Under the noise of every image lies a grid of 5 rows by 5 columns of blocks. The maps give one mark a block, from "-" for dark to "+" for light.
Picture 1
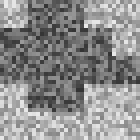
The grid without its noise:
+ - - + +
- - - - +
- - - - -
+ - - + +
+ + + + +
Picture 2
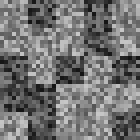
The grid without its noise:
+ - + - +
+ + + - +
- + - + -
- - + + +
+ - + + -
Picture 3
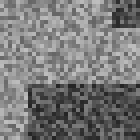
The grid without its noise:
+ + + + -
+ + + + +
+ + + + +
+ - - - -
+ - - - -
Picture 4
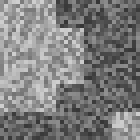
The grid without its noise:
+ + - - -
+ + + - -
+ + + - -
+ + - - -
- - - - +
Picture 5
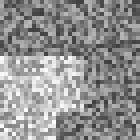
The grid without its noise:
- - - - -
- - - - -
+ + + - -
+ + + - -
+ + - - -
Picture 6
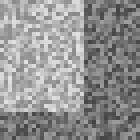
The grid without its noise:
+ + + - -
+ + + - -
+ + + - -
+ + + - -
- - - - -
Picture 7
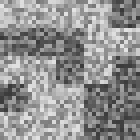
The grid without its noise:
+ + + + -
- - - + +
+ + - + -
- + + - -
+ + + - -
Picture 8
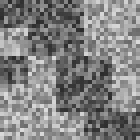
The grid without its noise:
- - - + +
+ - - + +
- + - - +
+ + - - +
+ + + - -
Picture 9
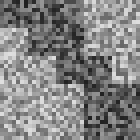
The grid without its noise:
- - - + +
+ - - + +
+ + - - +
+ + + - -
+ + + - -
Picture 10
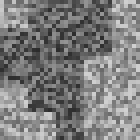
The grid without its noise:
+ - - - +
- - - - +
- - - + +
+ - - + +
+ + - + +
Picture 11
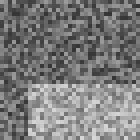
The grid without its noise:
- - - - -
- - - - -
- - - - -
- + + + +
- + + + +
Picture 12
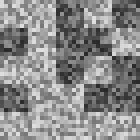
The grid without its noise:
+ + - + -
- + - - +
+ + - + -
- + + - -
+ + + + +
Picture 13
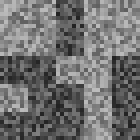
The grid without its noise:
+ + - + +
+ + - + +
- - + + -
+ - - + -
- - - + -
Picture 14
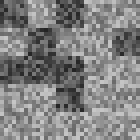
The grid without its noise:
- + - + +
+ - + + -
- - - + +
+ + - + +
+ + + + +
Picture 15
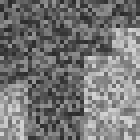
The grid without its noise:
- - - - -
- - - - +
- - - + +
+ - - + +
+ - - + +
